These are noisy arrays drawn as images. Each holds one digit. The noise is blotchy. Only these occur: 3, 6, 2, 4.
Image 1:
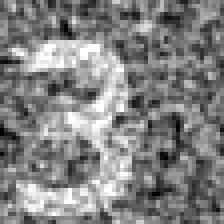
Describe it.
light 3
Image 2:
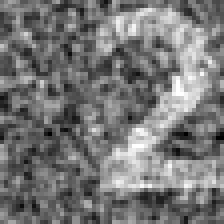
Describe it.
light 2
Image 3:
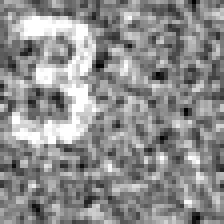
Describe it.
light 3
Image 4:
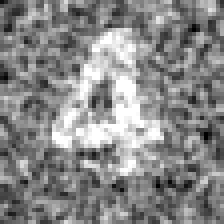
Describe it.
light 4
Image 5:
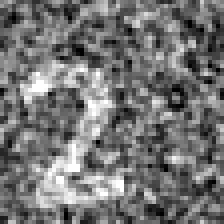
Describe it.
light 2
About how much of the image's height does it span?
two thirds
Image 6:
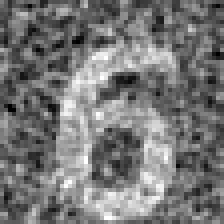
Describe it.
light 6
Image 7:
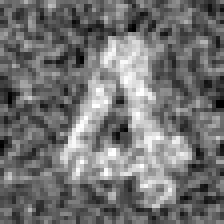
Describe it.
light 4
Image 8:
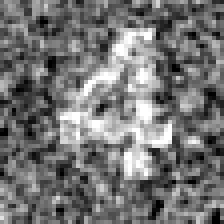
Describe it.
light 4
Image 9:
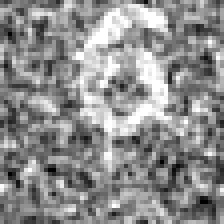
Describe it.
light 6
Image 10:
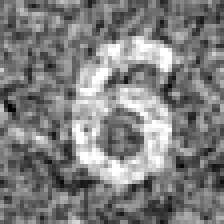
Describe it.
light 6
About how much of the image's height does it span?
two thirds
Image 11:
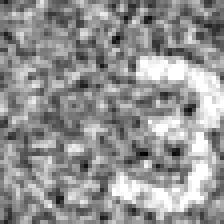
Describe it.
light 3
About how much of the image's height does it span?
two thirds
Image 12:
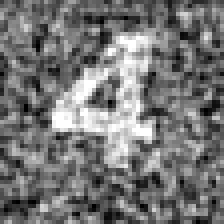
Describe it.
light 4
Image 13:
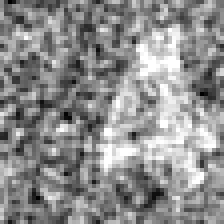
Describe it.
light 4
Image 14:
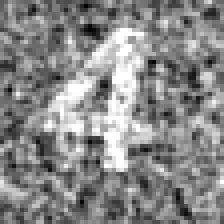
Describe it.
light 4
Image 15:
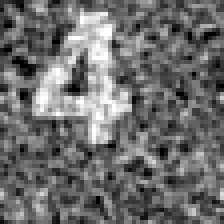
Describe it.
light 4
